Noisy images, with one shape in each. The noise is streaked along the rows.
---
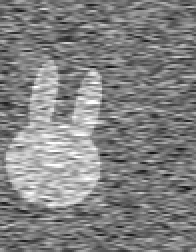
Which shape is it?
rabbit's head
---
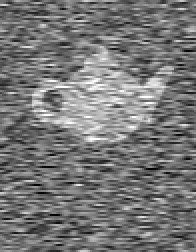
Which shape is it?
teapot
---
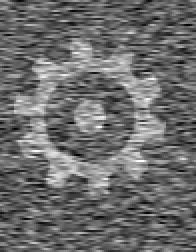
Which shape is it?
gear
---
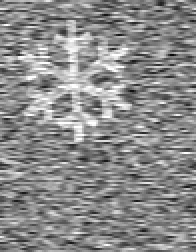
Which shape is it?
snowflake
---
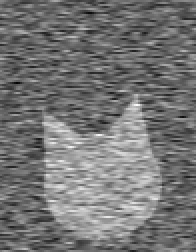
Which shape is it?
cat's head
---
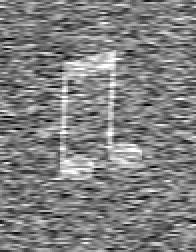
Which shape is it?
pair of musical notes
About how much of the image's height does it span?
half
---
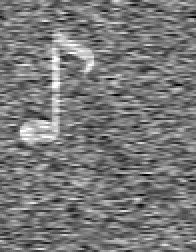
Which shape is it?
musical note
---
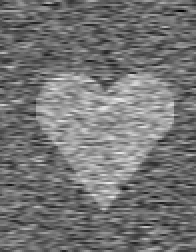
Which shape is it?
heart
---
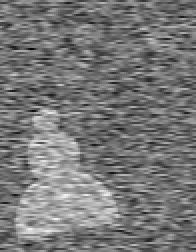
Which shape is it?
chess pawn
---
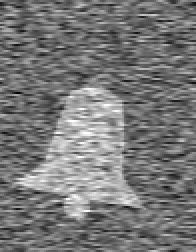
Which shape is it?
bell
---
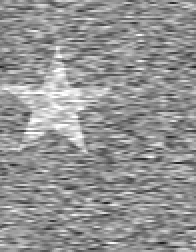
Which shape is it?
star
